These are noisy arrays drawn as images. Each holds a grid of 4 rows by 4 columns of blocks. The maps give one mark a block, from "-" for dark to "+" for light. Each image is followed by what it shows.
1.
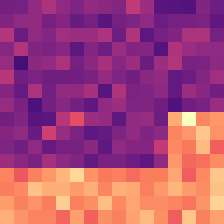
----
----
---+
++++
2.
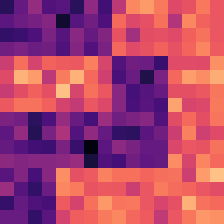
--++
++-+
---+
-+++
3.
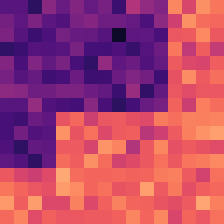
---+
---+
-+++
++++
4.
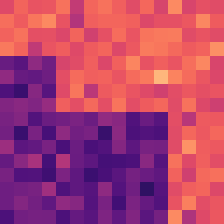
++++
-+++
---+
---+
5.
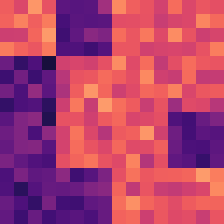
+-++
-+++
-++-
--++
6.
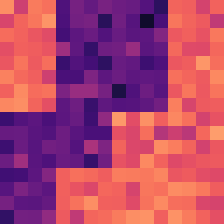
+--+
+--+
--++
-+++
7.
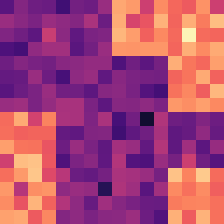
--++
---+
+---
+--+
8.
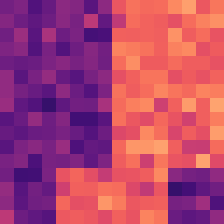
--++
--++
--++
-++-
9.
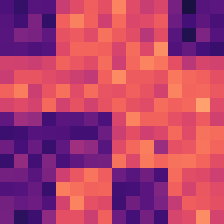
-++-
++++
--++
-+-+
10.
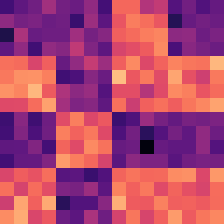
--+-
+-++
-+--
+-++
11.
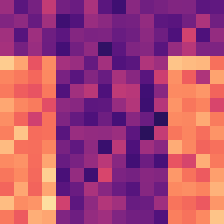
----
+--+
+--+
+--+
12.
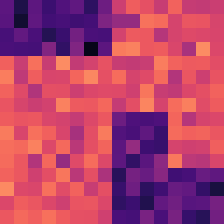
--++
++++
++-+
++--
